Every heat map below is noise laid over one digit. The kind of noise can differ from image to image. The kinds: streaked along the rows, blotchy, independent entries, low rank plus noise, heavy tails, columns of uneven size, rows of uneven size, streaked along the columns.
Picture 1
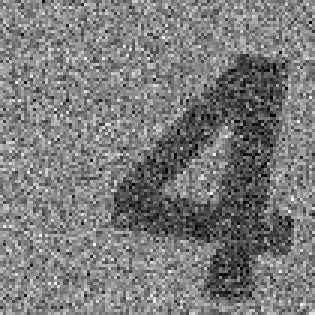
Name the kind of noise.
independent entries
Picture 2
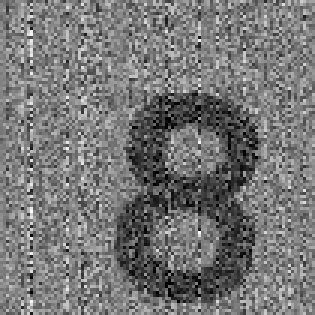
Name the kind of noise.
columns of uneven size
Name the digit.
8
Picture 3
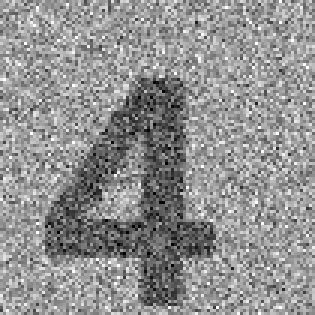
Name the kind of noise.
independent entries
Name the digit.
4
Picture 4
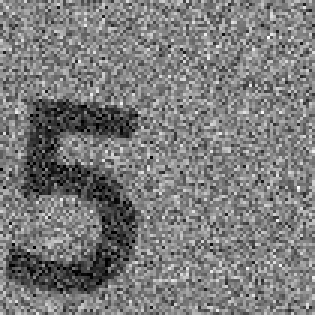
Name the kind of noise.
independent entries
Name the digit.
5
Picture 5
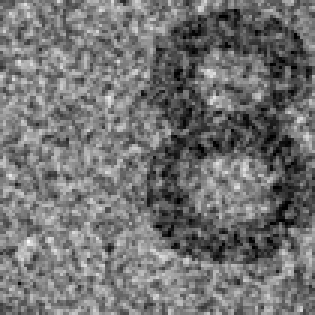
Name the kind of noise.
blotchy
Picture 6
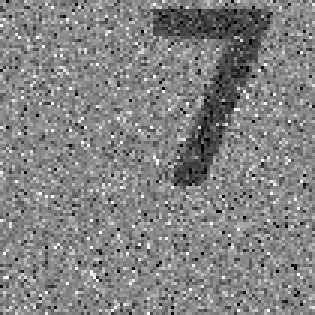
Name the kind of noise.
heavy tails
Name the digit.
7
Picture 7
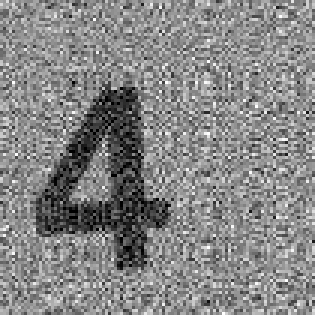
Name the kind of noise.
low rank plus noise
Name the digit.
4
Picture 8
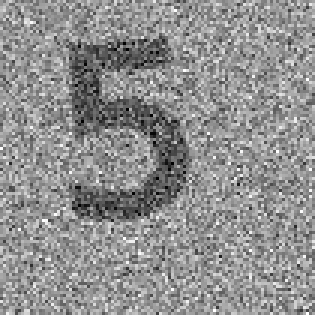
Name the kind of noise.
independent entries
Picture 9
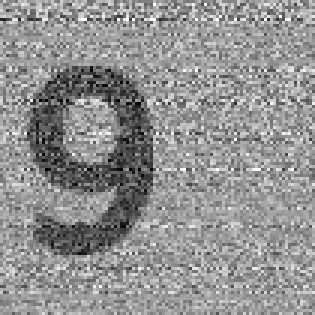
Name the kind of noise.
rows of uneven size
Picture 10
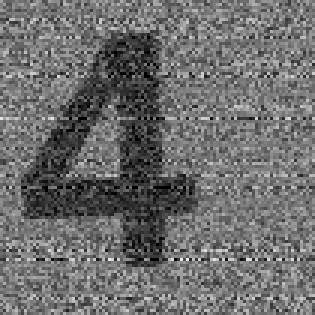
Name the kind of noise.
rows of uneven size
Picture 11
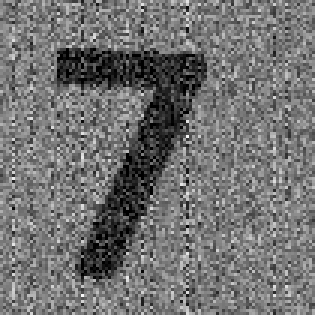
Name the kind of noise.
columns of uneven size
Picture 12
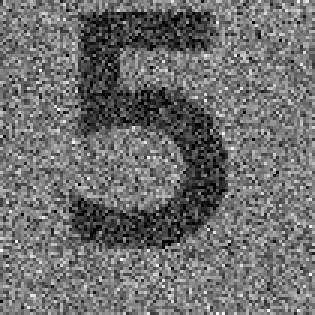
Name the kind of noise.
independent entries
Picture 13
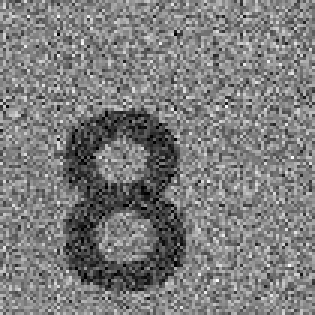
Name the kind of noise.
low rank plus noise
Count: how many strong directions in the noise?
five to eight
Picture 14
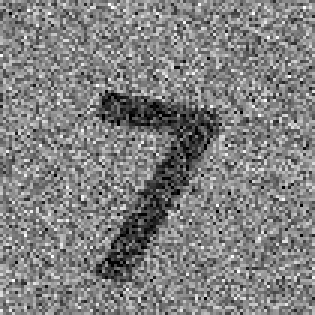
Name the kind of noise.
independent entries
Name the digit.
7
